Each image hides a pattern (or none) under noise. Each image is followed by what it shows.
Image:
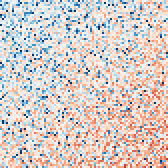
a smooth slope
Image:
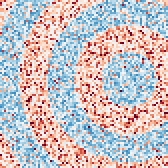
rings round one point
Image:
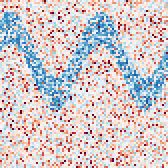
a wavy band
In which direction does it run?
left to right
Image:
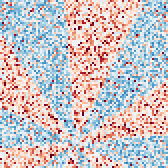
spokes from one point
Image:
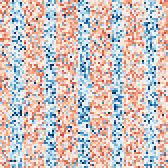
vertical stripes
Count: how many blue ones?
5
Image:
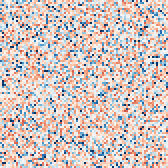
only noise
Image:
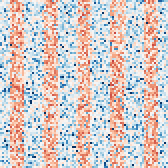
vertical stripes
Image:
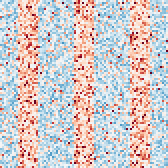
vertical stripes
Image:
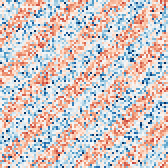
diagonal stripes
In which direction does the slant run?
bottom left to top right
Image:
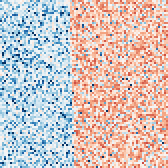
a sharp edge
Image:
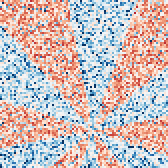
spokes from one point
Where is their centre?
bottom middle
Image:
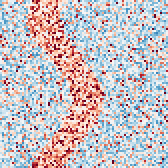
a wavy band
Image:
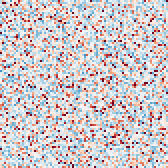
only noise
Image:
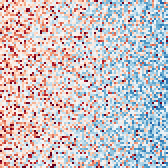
a smooth slope
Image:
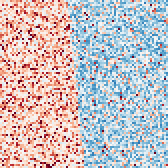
a sharp edge
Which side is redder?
left
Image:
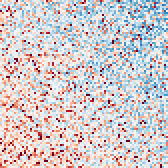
a smooth slope
